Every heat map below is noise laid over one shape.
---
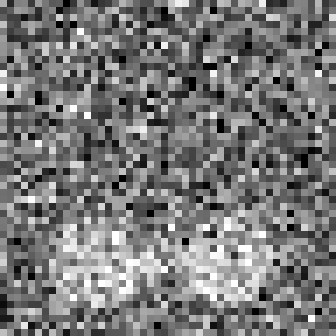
dumbbell
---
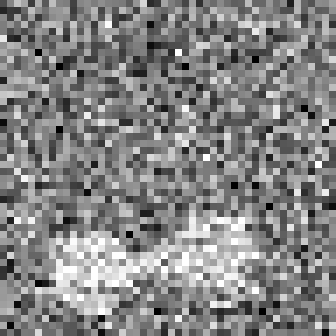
dumbbell
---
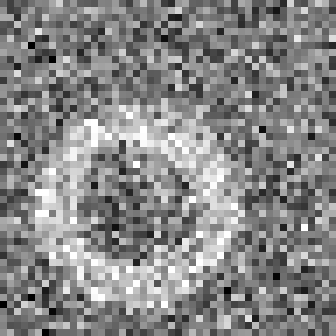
ring
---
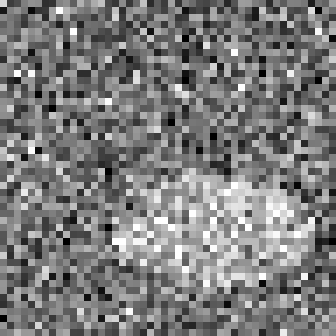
ellipse
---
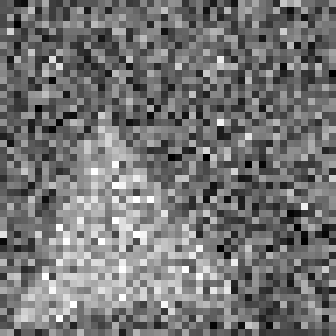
triangle
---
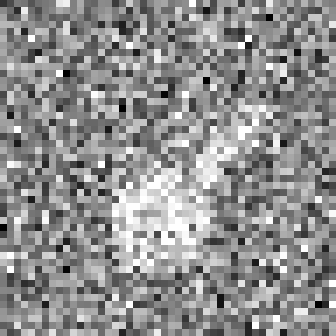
lollipop
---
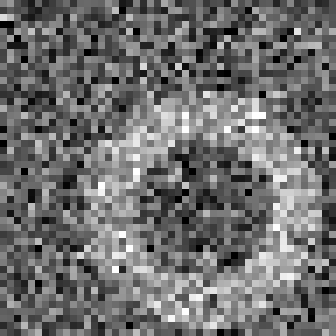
ring
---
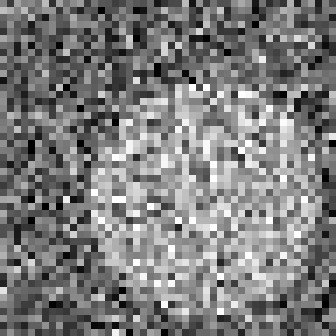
disc
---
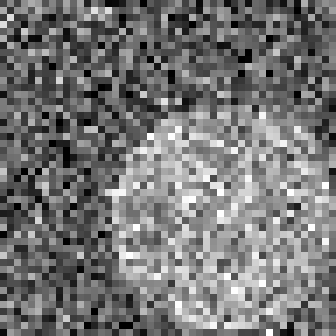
disc
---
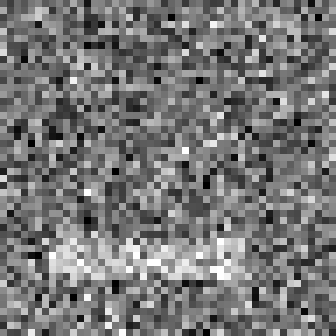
bar
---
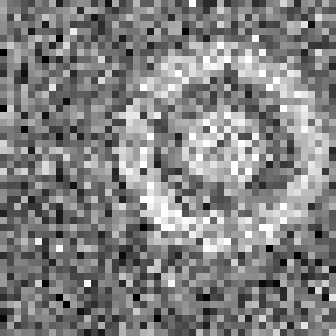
bullseye
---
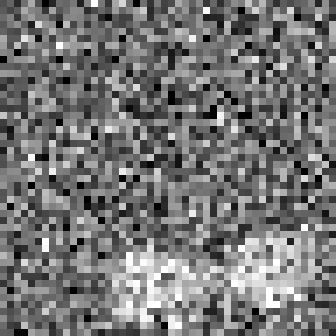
dumbbell
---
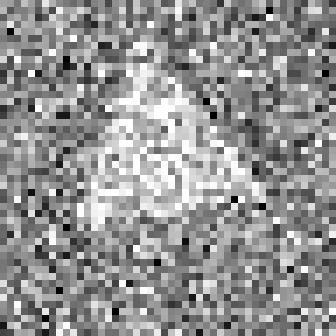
triangle
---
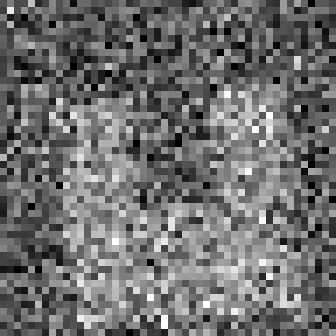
square with a notch
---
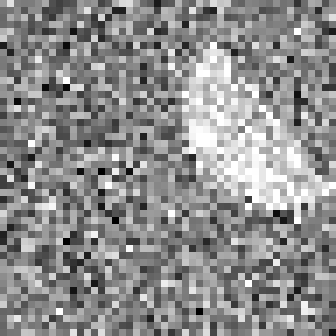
half disc
